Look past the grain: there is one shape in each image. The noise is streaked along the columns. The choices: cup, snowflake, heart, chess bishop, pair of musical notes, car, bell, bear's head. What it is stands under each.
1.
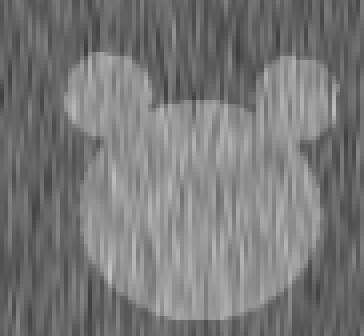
bear's head
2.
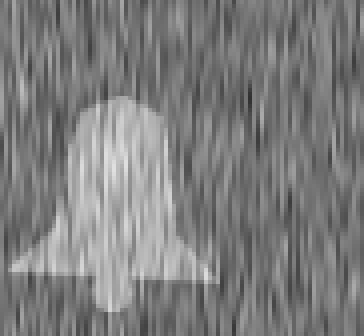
bell
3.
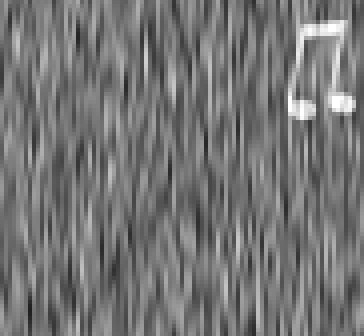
pair of musical notes
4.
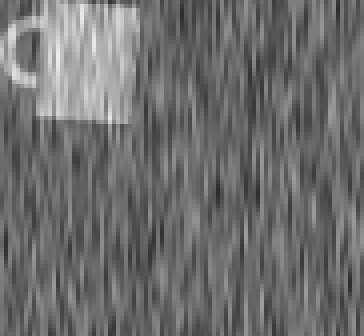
cup
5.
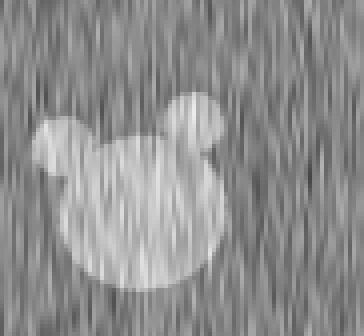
bear's head
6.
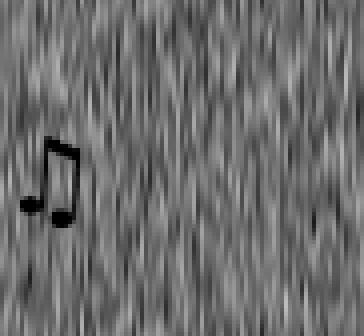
pair of musical notes
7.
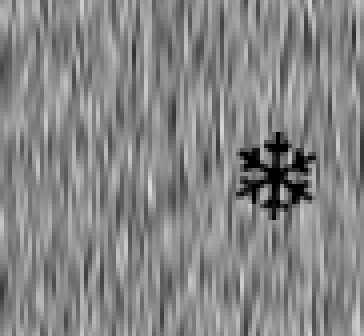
snowflake
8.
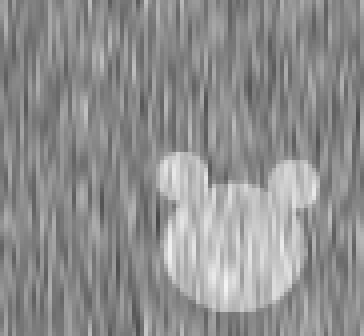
bear's head
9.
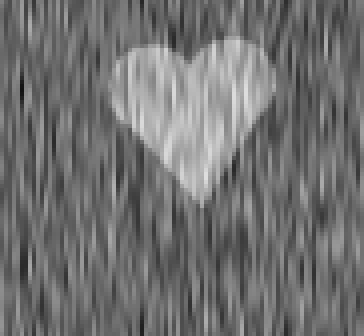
heart
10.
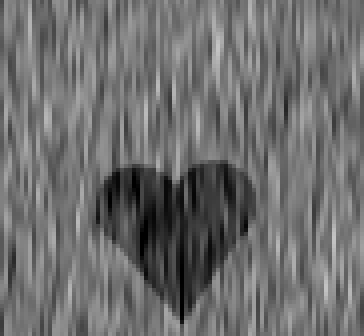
heart
